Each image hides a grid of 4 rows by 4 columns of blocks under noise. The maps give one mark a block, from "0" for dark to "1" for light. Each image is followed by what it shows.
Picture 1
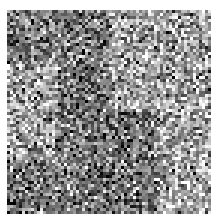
0 0 1 1
1 0 1 1
1 0 0 1
0 0 0 1
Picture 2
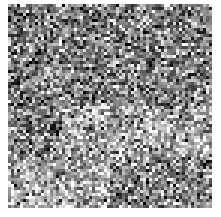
0 0 0 0
0 0 0 0
0 1 1 1
1 1 0 0
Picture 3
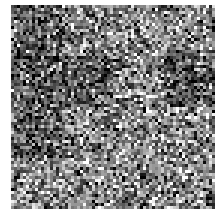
0 1 1 1
0 0 1 0
0 1 1 1
1 1 1 1
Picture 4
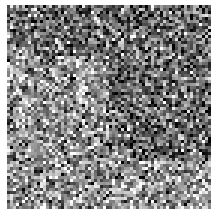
0 0 0 0
1 1 0 0
1 1 0 0
1 1 1 1
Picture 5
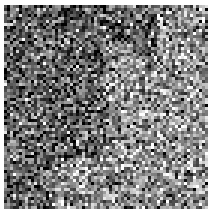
0 0 0 1
0 0 1 1
0 0 1 1
0 1 1 1
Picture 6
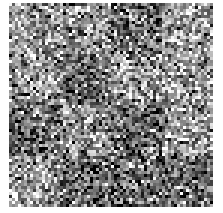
1 1 0 1
1 0 1 1
0 1 0 1
1 0 0 0
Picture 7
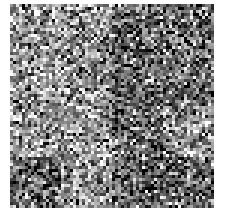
1 1 0 0
1 1 0 0
1 1 0 1
0 1 0 0
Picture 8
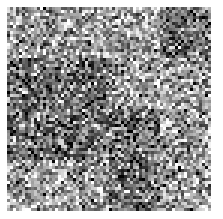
1 1 1 0
0 0 1 1
0 0 0 1
1 1 0 1
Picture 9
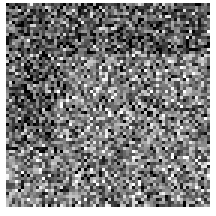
0 0 0 0
0 1 1 1
0 1 1 1
1 1 1 1
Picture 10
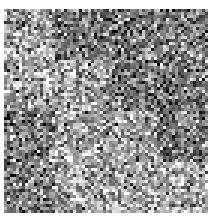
1 0 0 0
1 1 0 0
0 1 1 0
0 1 1 1
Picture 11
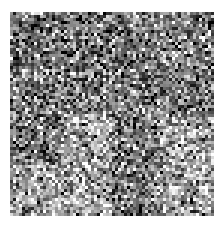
0 0 0 0
0 0 0 0
0 1 0 1
1 1 0 1
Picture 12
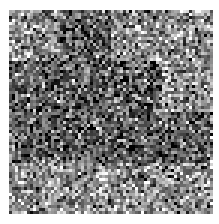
1 0 1 1
0 0 0 1
0 0 0 0
1 1 1 1
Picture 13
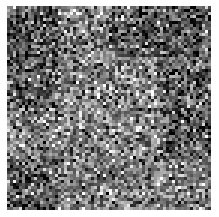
0 1 0 0
0 1 1 0
1 1 1 0
0 1 1 1
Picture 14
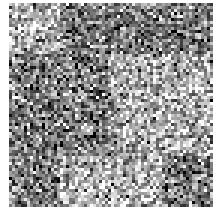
1 0 0 0
0 0 1 1
0 0 1 1
0 1 1 0
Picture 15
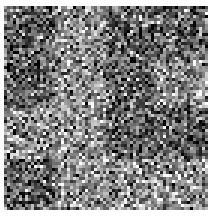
0 1 0 0
0 1 0 1
1 1 0 0
0 1 1 1
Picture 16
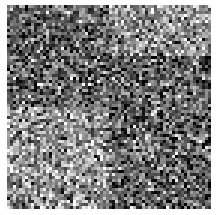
0 0 1 1
0 0 0 0
1 1 0 0
1 1 0 0
